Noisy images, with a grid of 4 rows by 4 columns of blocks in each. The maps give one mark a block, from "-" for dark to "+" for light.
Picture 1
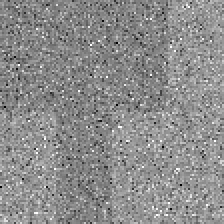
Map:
- - - +
- - - +
+ - + +
+ - + +
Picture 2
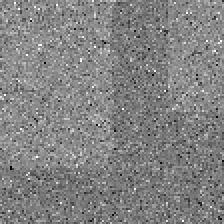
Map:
+ + - +
+ + - +
+ + - -
- - - -
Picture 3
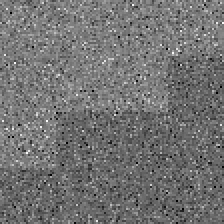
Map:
+ + + +
+ + + -
+ - - -
- - - -
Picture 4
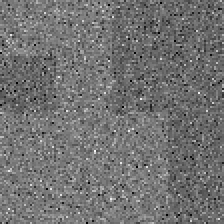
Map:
+ + - -
- + - -
+ + + -
+ + + -
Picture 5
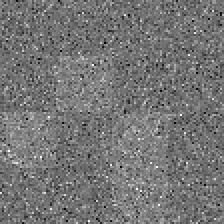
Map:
- - - -
- + - -
+ - + -
- - + -
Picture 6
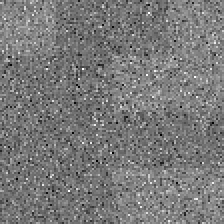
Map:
+ - - +
- - + +
- - - -
- - + +
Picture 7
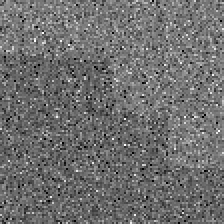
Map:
+ + + +
- - + +
- - - +
- - - -
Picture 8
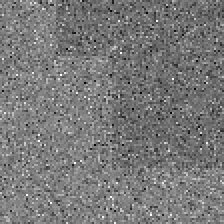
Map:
+ - - -
+ + - -
+ + - -
+ + + +
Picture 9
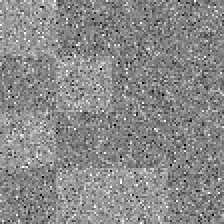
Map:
+ - - -
- + - -
+ - - -
- + + -
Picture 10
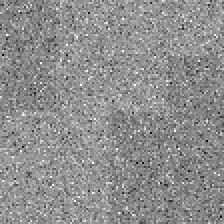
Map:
- + + +
- + + -
+ + - -
+ + - -
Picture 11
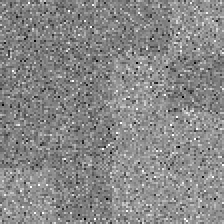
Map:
- - - +
- - + -
- - + +
+ - + +
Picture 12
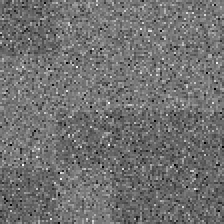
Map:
- + + +
+ + + +
+ - - -
- + - -
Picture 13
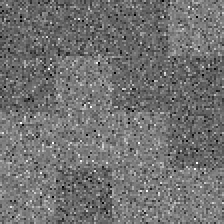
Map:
- - - +
- + - -
+ + + -
+ - + +
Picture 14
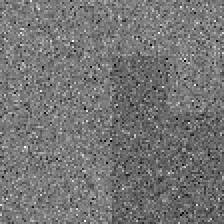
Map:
+ + + +
+ + - +
+ + - -
+ + - -
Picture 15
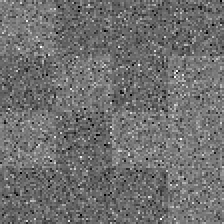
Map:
+ - - -
- + - +
+ - + +
- - - +
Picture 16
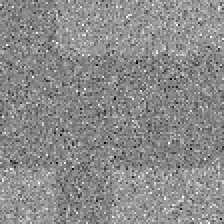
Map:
- + + +
- - - -
- - - -
+ - + +
